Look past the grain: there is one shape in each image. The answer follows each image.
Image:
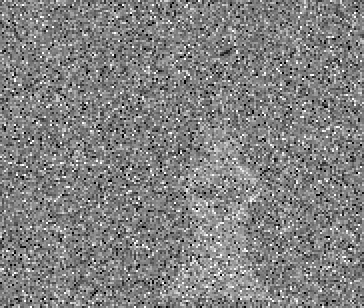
chess bishop
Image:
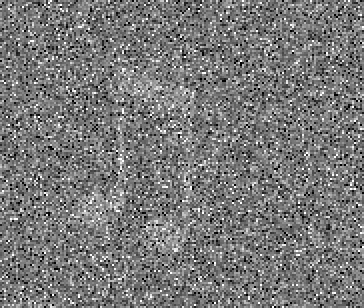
pair of musical notes
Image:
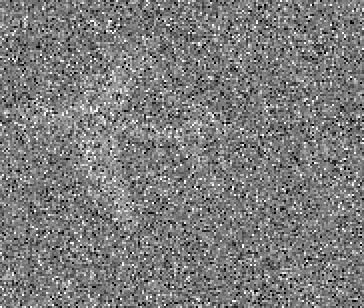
airplane
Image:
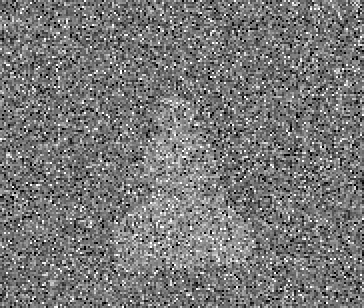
chess pawn
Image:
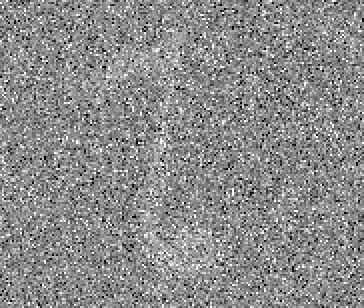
musical note
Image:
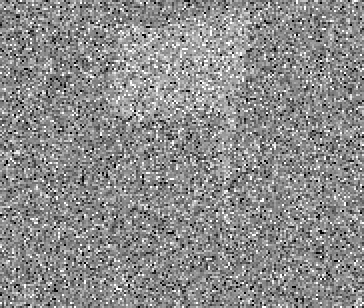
flag
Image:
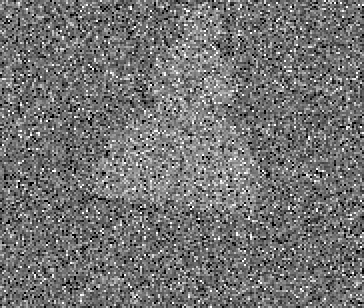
chess pawn
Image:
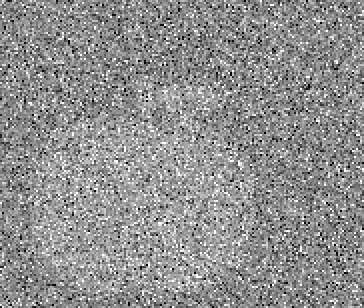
apple
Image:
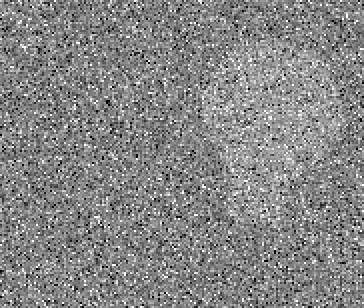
light bulb
